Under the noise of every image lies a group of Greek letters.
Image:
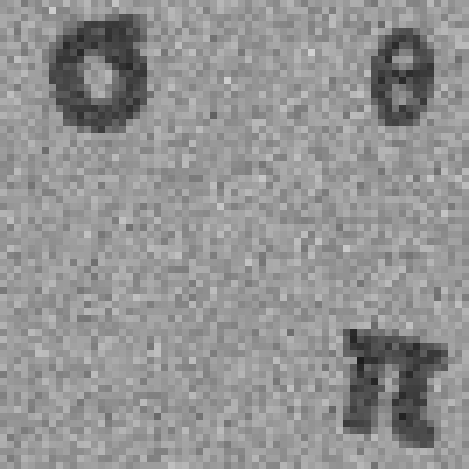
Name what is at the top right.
theta
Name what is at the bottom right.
pi
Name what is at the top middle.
nothing
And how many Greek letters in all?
3
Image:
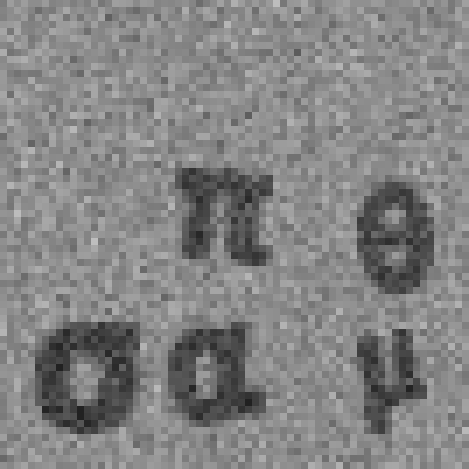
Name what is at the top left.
nothing
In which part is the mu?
bottom right
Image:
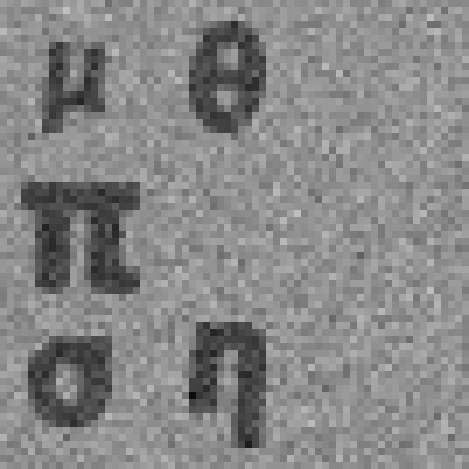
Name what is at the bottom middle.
eta
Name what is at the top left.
mu
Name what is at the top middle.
theta
